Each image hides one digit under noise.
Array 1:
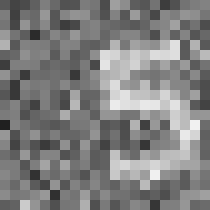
light 5
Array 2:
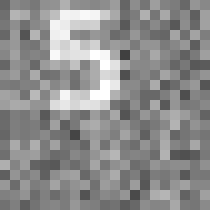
light 5
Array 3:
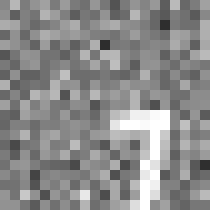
light 7
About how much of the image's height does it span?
half
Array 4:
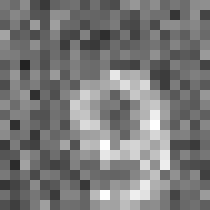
light 9
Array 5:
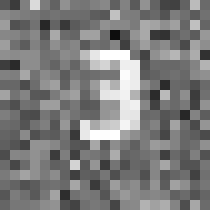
light 3, centre
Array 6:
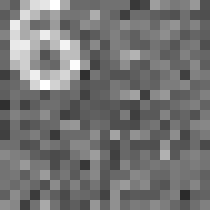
light 6, top left
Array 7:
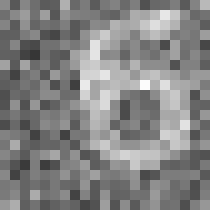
light 6
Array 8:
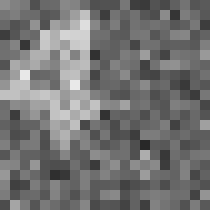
light 4
